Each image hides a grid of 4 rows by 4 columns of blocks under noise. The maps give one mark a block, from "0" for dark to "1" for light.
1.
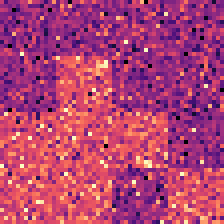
0 0 0 0
0 1 0 0
1 1 1 0
1 1 0 1
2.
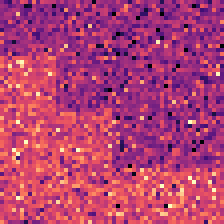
0 0 0 0
1 0 0 0
1 1 0 0
1 1 1 1
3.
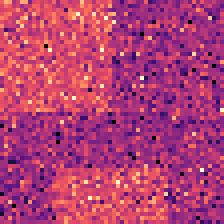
1 1 0 0
1 1 0 0
0 0 0 0
0 1 1 0
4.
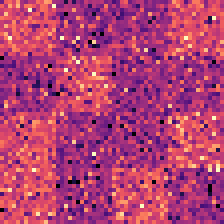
1 0 0 1
0 1 0 0
1 0 0 1
1 0 1 0
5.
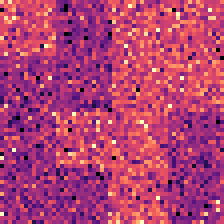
1 0 1 1
0 0 1 1
0 1 1 0
0 0 1 0
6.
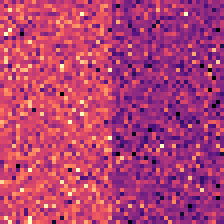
1 1 0 0
1 1 0 0
1 1 0 0
1 1 0 0
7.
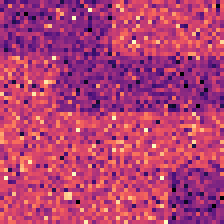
0 0 1 1
1 0 0 0
1 1 1 1
1 1 1 0
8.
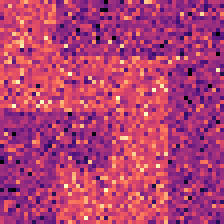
1 0 0 0
1 1 1 0
0 0 1 0
0 1 1 0
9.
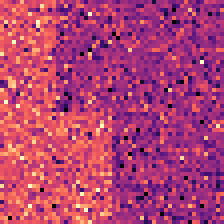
1 0 0 0
1 0 0 0
1 1 0 0
1 1 0 0
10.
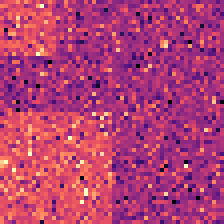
1 0 0 0
0 0 0 0
1 1 0 0
1 1 0 0
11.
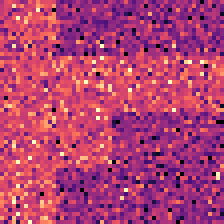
1 0 0 0
1 1 1 1
1 1 0 0
1 0 0 0
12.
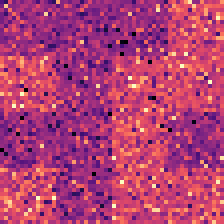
0 0 0 1
1 0 1 1
0 0 1 0
1 0 1 1
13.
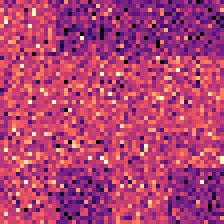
1 0 0 0
1 1 1 1
1 1 1 1
1 0 1 0
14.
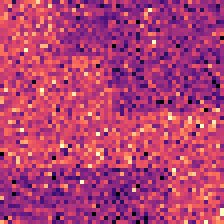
1 0 0 0
1 1 0 0
1 1 1 1
0 0 0 1
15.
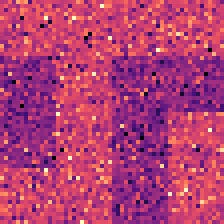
1 1 1 1
0 1 0 0
0 1 0 1
1 1 0 1
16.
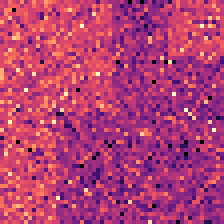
1 1 0 1
1 1 0 0
1 0 0 0
1 0 0 0
